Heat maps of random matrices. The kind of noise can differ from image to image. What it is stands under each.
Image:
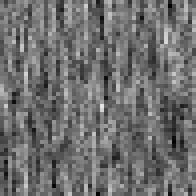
streaked along the columns
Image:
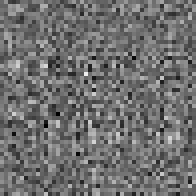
low rank plus noise
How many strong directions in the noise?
two
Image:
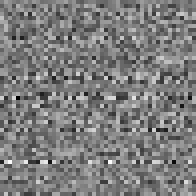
rows of uneven size
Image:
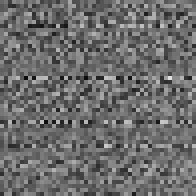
rows of uneven size
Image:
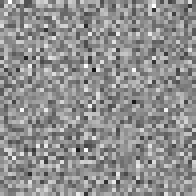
low rank plus noise
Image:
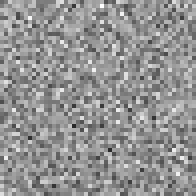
independent entries
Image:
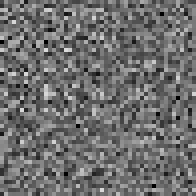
low rank plus noise
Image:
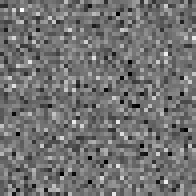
heavy tails
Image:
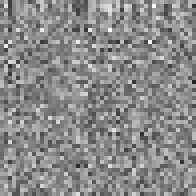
low rank plus noise
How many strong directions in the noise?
one
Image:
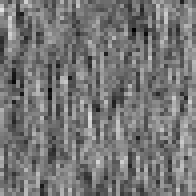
streaked along the columns
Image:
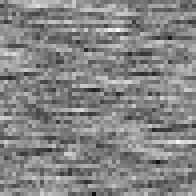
streaked along the rows
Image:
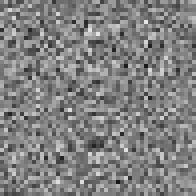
low rank plus noise
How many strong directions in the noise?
one
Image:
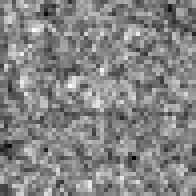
blotchy
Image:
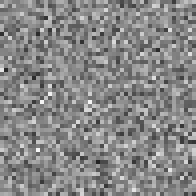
independent entries
